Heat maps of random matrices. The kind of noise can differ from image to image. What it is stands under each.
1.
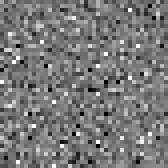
heavy tails
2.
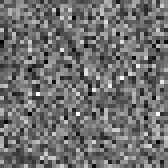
independent entries
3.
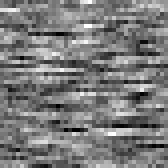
streaked along the rows
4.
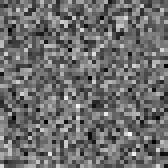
independent entries
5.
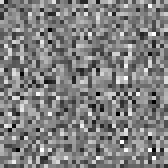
low rank plus noise
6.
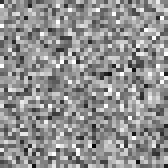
independent entries
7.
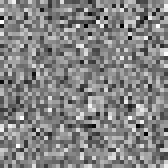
low rank plus noise
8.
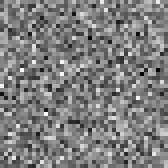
independent entries
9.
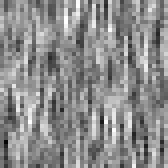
streaked along the columns
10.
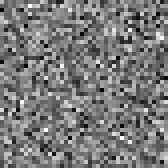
independent entries
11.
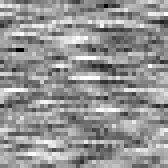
streaked along the rows
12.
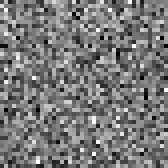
independent entries
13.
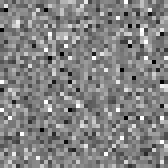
heavy tails
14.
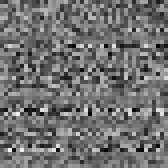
rows of uneven size
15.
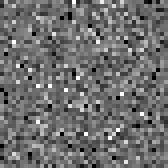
heavy tails
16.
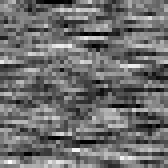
streaked along the rows
